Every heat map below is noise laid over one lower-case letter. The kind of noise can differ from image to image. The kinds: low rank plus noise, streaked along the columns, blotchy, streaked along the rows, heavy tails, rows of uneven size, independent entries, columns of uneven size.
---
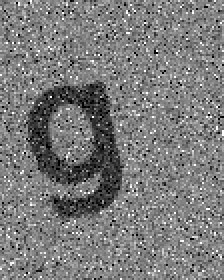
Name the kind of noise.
heavy tails
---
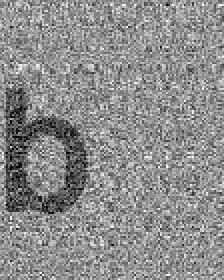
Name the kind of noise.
low rank plus noise
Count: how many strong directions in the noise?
five to eight
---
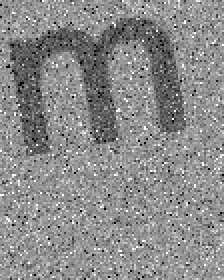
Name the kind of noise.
heavy tails
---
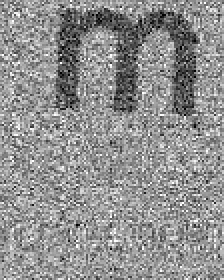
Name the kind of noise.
low rank plus noise
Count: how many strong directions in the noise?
five to eight
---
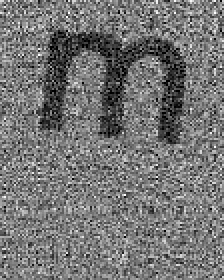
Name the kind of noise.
low rank plus noise
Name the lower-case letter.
m
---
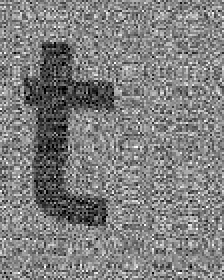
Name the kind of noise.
low rank plus noise
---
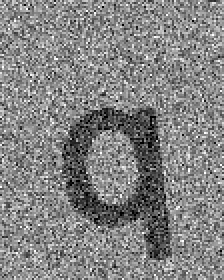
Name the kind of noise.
independent entries
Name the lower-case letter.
q
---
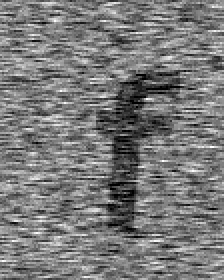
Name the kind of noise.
streaked along the rows
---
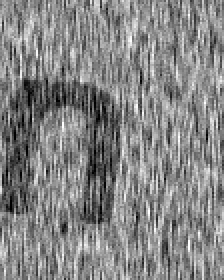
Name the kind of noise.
streaked along the columns
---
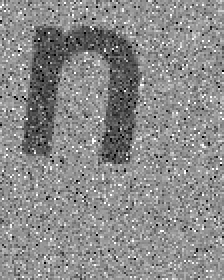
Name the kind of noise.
heavy tails
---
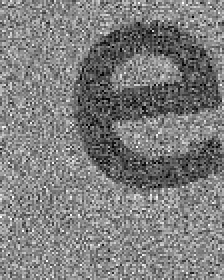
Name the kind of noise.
low rank plus noise
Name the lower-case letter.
e
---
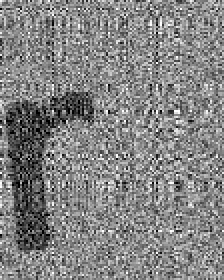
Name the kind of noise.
low rank plus noise
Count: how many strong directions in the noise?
two
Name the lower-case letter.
r
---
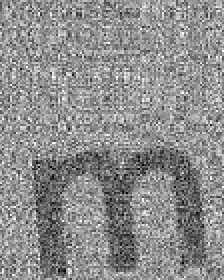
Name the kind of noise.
low rank plus noise
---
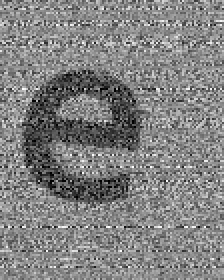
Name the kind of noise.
rows of uneven size
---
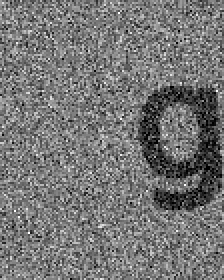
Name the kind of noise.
independent entries
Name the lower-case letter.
g
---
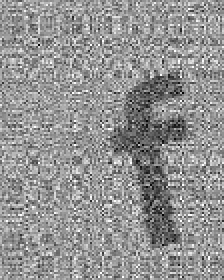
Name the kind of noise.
low rank plus noise
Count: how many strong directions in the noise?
two
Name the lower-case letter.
f
